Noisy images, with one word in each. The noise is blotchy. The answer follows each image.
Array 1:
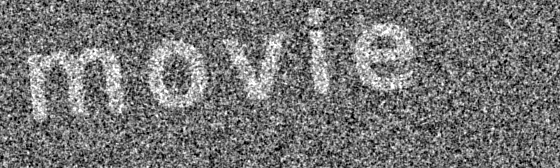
movie
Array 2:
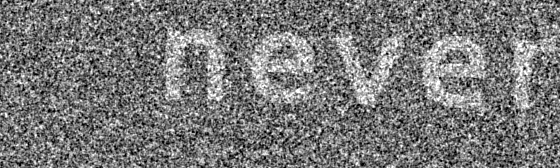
never
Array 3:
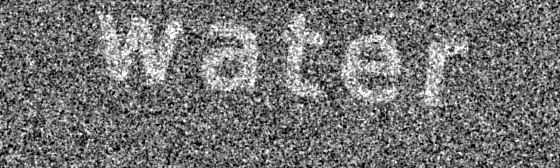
water
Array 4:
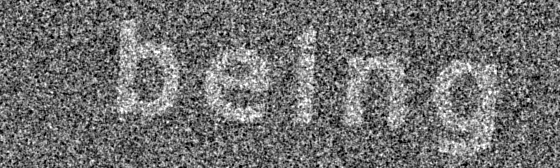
being
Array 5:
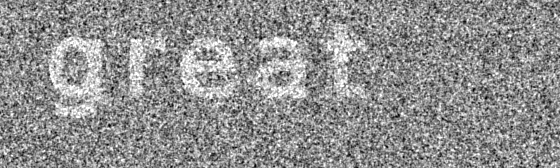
great
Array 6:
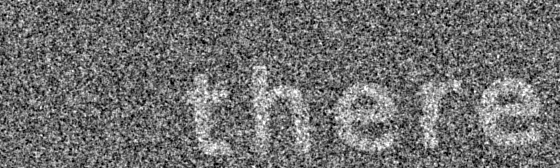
there
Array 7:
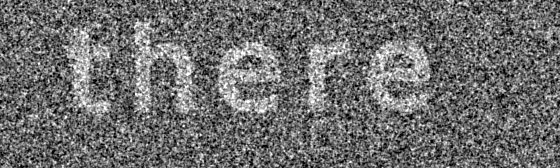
there
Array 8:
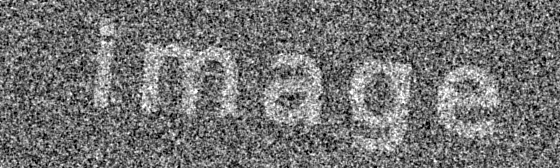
image
